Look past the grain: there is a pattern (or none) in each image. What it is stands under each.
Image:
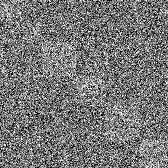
blocks along the diagonal
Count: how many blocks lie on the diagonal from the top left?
6
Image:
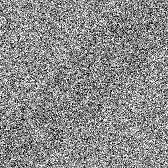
a diagonal band
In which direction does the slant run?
bottom left to top right
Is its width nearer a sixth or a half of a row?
a half
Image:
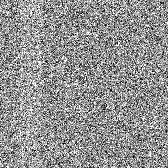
one band of columns
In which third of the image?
left
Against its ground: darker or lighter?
lighter
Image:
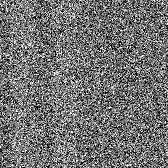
bands of columns
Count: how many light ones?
2
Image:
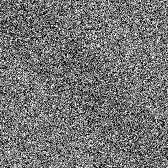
a diagonal band
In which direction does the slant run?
top left to bottom right
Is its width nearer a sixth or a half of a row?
a half
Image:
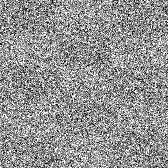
a checkerboard
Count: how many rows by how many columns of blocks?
5 by 3
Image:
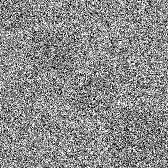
blocks along the diagonal
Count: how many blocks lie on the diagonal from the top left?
4
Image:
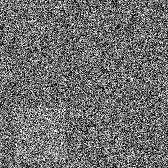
one block
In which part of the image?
bottom left
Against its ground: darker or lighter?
lighter
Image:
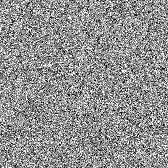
only noise
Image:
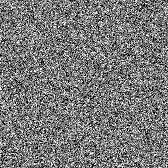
only noise
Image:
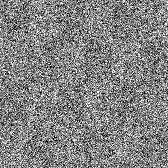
a checkerboard
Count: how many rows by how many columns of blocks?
4 by 6
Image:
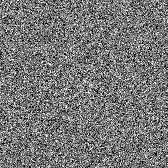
only noise
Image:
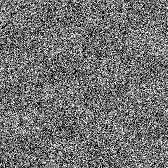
a checkerboard
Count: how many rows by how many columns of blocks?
6 by 4
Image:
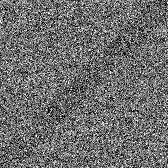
a diagonal band
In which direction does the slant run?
bottom left to top right
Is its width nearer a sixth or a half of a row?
a sixth
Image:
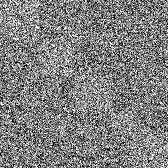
blocks along the diagonal
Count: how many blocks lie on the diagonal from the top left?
5
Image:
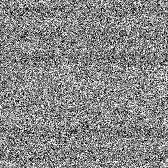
bands of rows
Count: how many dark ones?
5
